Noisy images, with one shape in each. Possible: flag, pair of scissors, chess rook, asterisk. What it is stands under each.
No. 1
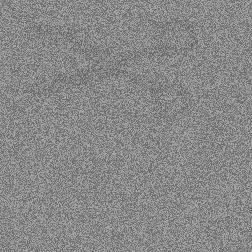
pair of scissors
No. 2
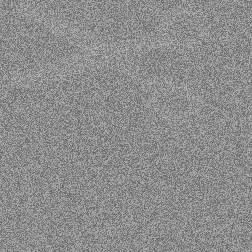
pair of scissors
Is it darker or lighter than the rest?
lighter
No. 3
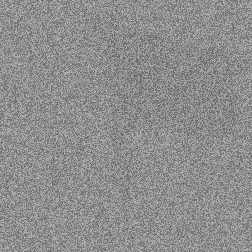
flag
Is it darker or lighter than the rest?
darker
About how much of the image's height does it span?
two thirds
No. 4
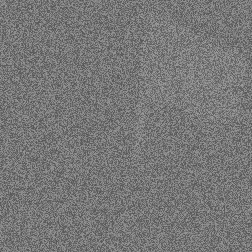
flag
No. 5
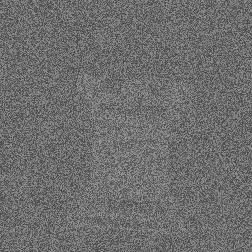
chess rook
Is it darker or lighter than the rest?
lighter
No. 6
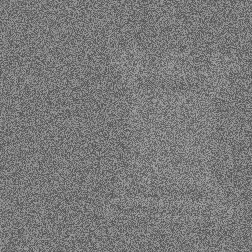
chess rook
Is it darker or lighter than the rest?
lighter
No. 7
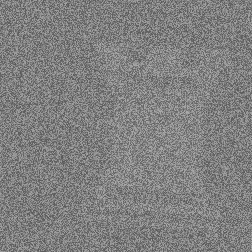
chess rook
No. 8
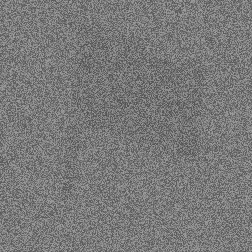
flag
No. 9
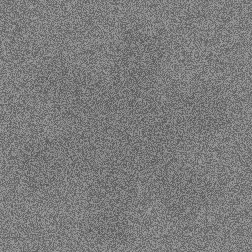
asterisk
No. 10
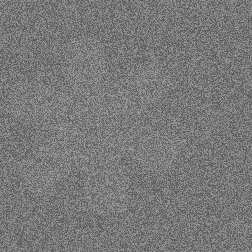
asterisk
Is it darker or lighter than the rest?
lighter
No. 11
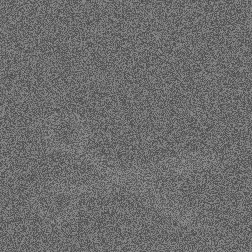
pair of scissors
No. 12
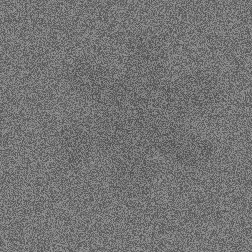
asterisk
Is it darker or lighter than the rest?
darker
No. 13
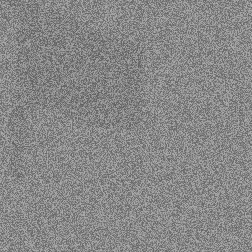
flag
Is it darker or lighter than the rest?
darker
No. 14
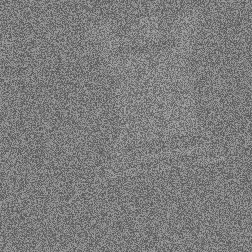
chess rook
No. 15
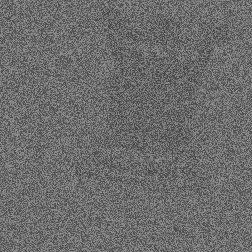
chess rook
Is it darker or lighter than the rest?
darker
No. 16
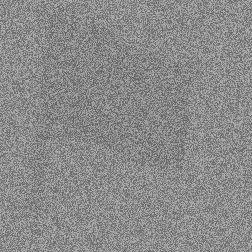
flag
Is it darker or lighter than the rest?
darker
